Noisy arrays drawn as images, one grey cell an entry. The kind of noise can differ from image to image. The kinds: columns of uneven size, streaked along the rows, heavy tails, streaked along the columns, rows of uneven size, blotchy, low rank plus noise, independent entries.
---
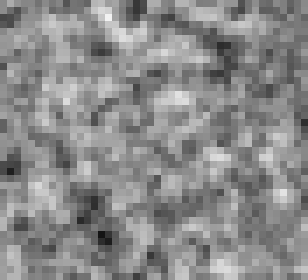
blotchy
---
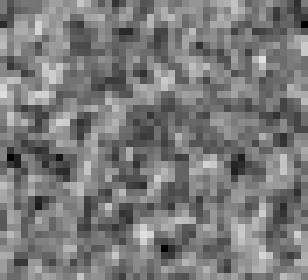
blotchy
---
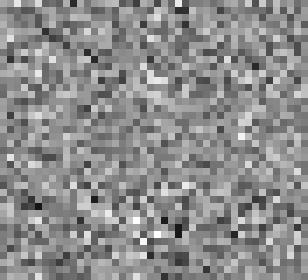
low rank plus noise
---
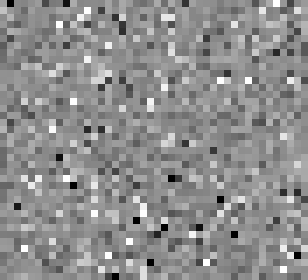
heavy tails
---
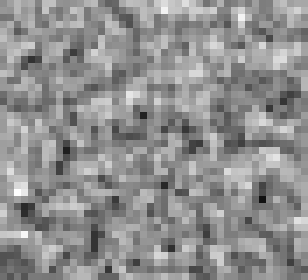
blotchy
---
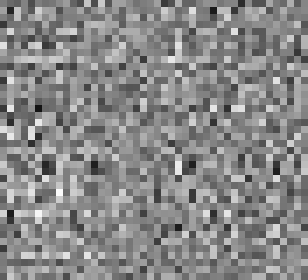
low rank plus noise
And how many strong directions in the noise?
three or four
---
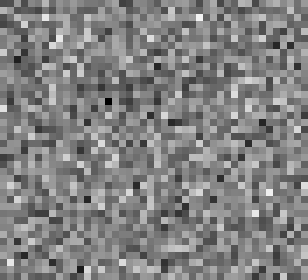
independent entries
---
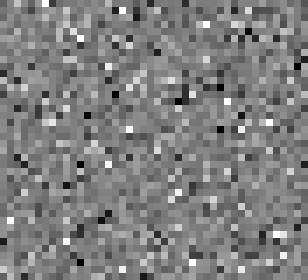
heavy tails
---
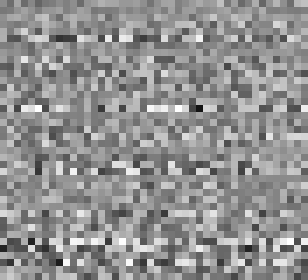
rows of uneven size
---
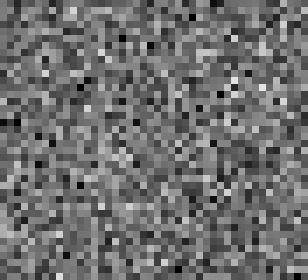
independent entries
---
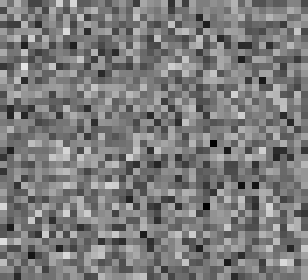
independent entries
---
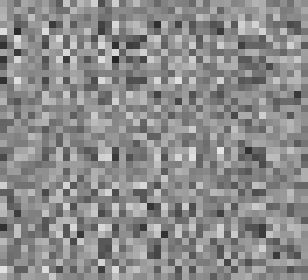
low rank plus noise
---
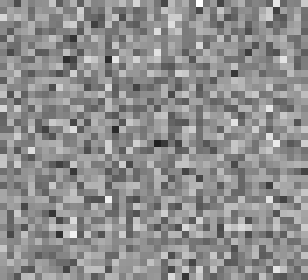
low rank plus noise
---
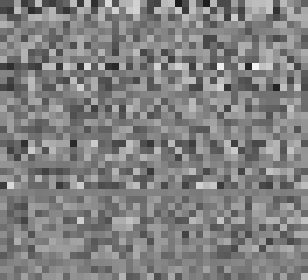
rows of uneven size
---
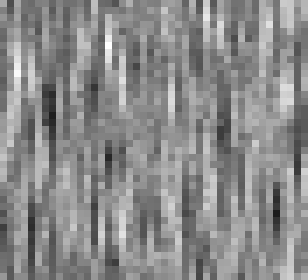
streaked along the columns
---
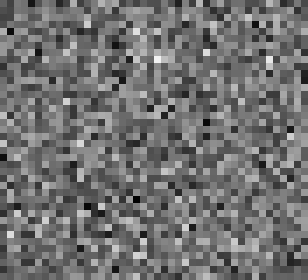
independent entries
